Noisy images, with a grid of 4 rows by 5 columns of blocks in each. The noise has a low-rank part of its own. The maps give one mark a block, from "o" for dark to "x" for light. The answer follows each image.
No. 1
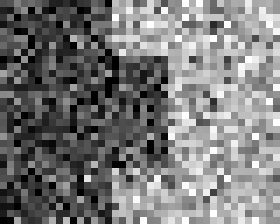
o o x x x
o o o x x
o o o x x
o o x x x
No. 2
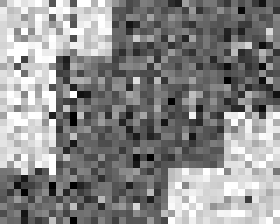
x x o o o
x o o o o
x o o o x
o o o x x
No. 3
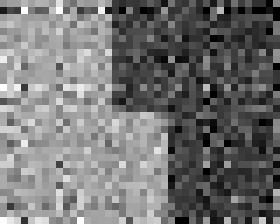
x x o o o
x x o o o
x x x o o
x x x o o
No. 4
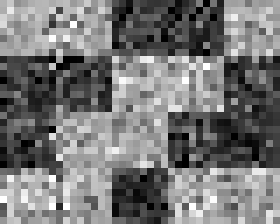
x x o o x
o o x x o
o x x o o
x x o x x
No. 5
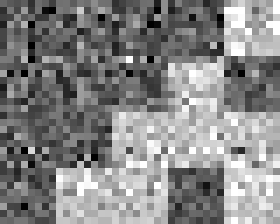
o o o o x
o o o x o
o o x x x
o x x o x
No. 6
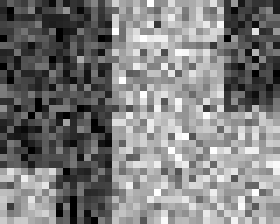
o o x x o
o o x x o
o o x x x
x o x x x
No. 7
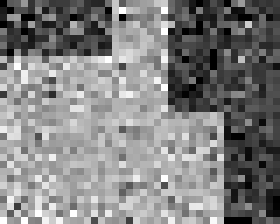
o o x o o
x x x o o
x x x x o
x x x x o
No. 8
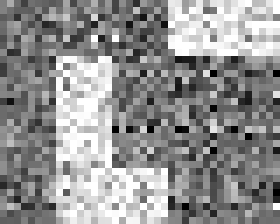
o o o x x
o x o o o
o x o o o
o x x o o
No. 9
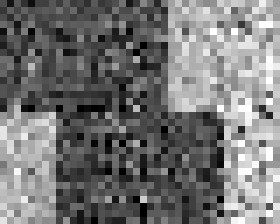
o o o x x
o o o x x
x o o o x
x o o o x
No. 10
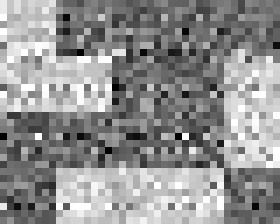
x o o o o
x x o o x
o o o o x
o x x x o
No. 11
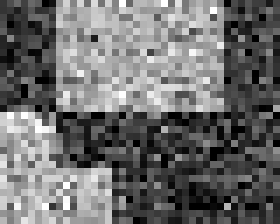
o x x x o
o x x x o
x o o o o
x x o o o
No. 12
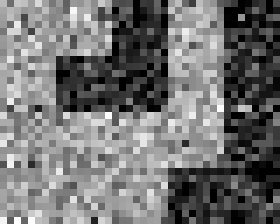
x x o x o
x o o x o
x x x x o
x x x o o
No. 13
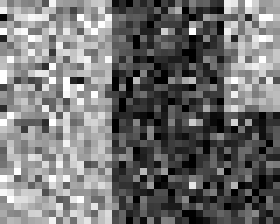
x x o o x
x x o o x
x x o o o
x x o o o
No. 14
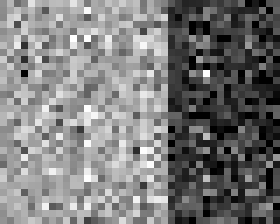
x x x o o
x x x o o
x x x o o
x x x o o
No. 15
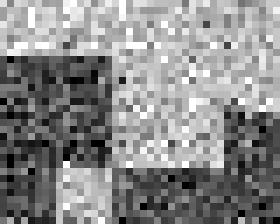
x x x x x
o o x x x
o o x x o
o x o o o
